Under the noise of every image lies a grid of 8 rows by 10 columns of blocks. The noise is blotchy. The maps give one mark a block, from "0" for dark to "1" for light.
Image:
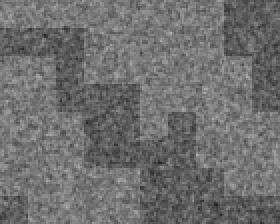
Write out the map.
1111111100
0001111100
1101111110
1100011110
1110010111
1110000111
1111100011
0111100000
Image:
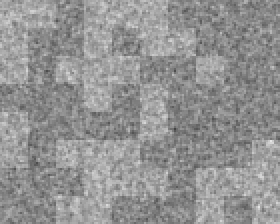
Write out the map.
1101110000
1001011000
1011100100
0001010000
1000010000
1011100001
0001110111
0011000101
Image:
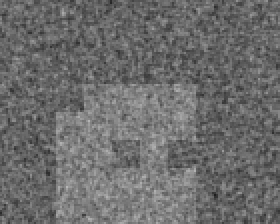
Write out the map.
0000000000
0000000000
0000000000
0001111000
0011111000
0011010000
0011111000
0011111000
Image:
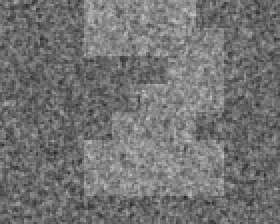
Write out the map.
0001111000
0001111100
0000001100
0000011100
0000111000
0001111100
0001111100
0000000000
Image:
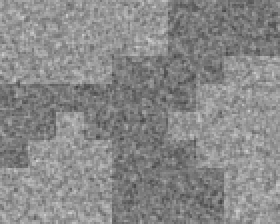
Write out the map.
1111110000
1111110000
1111000011
0000000111
0010001111
0111000111
1111000011
1111000011
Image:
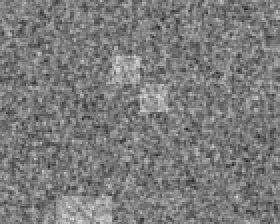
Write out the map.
0000000000
0000000000
0000100000
0000010000
0000000000
0000000000
0000000000
0011000000
